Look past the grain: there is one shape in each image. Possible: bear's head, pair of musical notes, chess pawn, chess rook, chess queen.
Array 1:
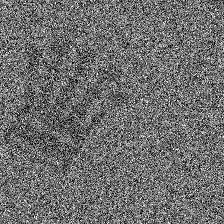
chess queen
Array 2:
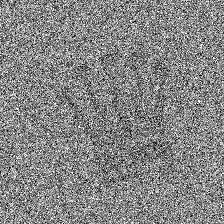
chess queen
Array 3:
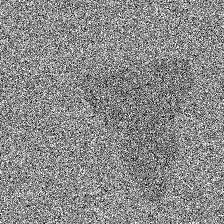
chess pawn
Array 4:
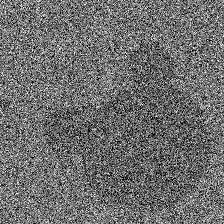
bear's head
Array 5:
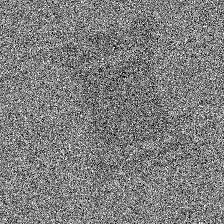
chess rook
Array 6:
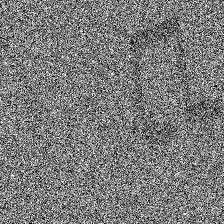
pair of musical notes
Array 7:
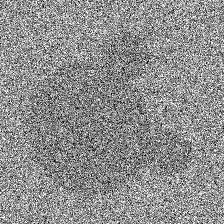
bear's head
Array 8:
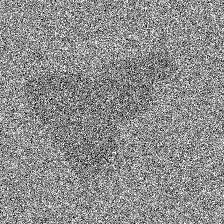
chess pawn
